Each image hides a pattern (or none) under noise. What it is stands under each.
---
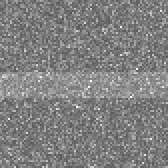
one horizontal stripe
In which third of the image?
middle
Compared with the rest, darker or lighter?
lighter
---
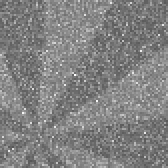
spokes from one point
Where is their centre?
bottom left
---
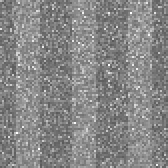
vertical stripes
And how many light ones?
3
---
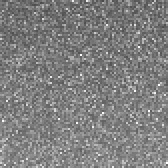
a smooth slope
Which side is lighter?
bottom
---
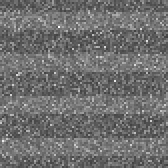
horizontal stripes
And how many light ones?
4
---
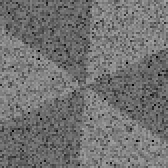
spokes from one point
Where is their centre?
centre
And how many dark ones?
3
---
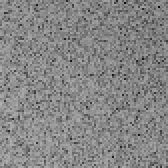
a smooth slope
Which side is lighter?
bottom left
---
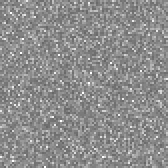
only noise
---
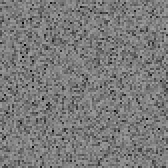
only noise
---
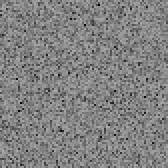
only noise
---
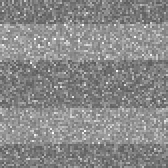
horizontal stripes
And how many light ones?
2
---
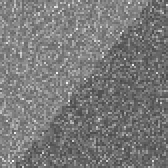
a sharp edge
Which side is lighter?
top left
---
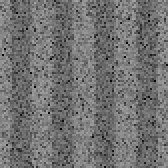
vertical stripes
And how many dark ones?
4
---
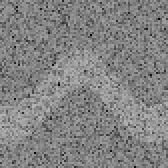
a wavy band
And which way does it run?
left to right
